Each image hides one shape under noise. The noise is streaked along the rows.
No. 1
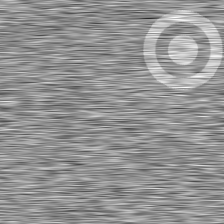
bullseye
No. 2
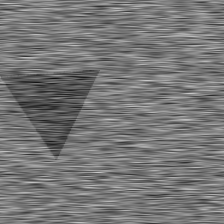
triangle
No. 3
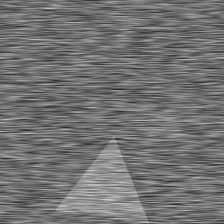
triangle
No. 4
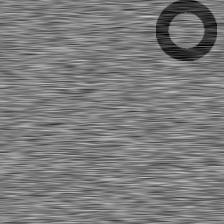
ring
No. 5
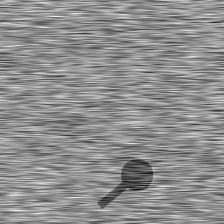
lollipop
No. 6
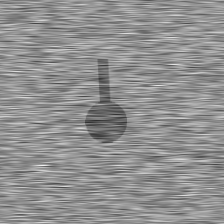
lollipop
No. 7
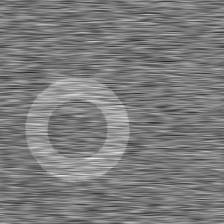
ring
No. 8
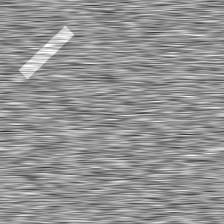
bar
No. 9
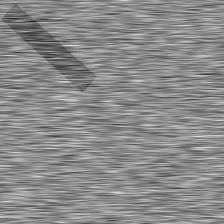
bar
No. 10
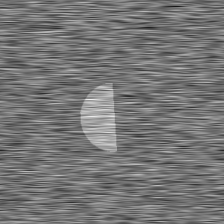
half disc
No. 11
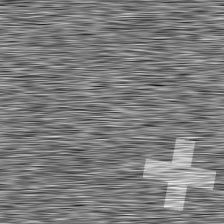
cross
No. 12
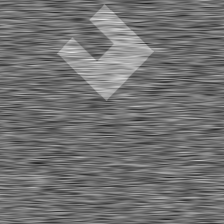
square with a notch
